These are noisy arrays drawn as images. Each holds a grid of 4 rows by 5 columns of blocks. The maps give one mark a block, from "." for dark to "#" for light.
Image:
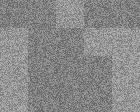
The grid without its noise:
..#..
#..##
#...#
#...#
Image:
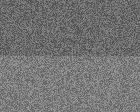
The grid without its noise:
.....
.....
#####
#####
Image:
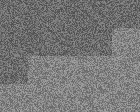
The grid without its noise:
.....
....#
.####
#####
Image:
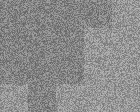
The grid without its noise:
....#
...##
...##
#.###
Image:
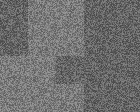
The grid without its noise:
.##..
.##..
##...
###..
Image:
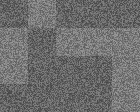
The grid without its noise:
.#...
#.###
#...#
....#
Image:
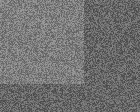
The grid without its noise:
###..
###..
###..
.....
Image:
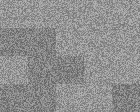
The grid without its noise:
#####
..###
#..##
..##.
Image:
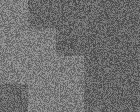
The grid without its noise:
#....
##...
###..
.##..
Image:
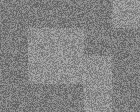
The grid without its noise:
....#
.##..
.###.
...#.
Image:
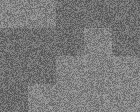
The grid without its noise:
##...
...#.
..###
.####
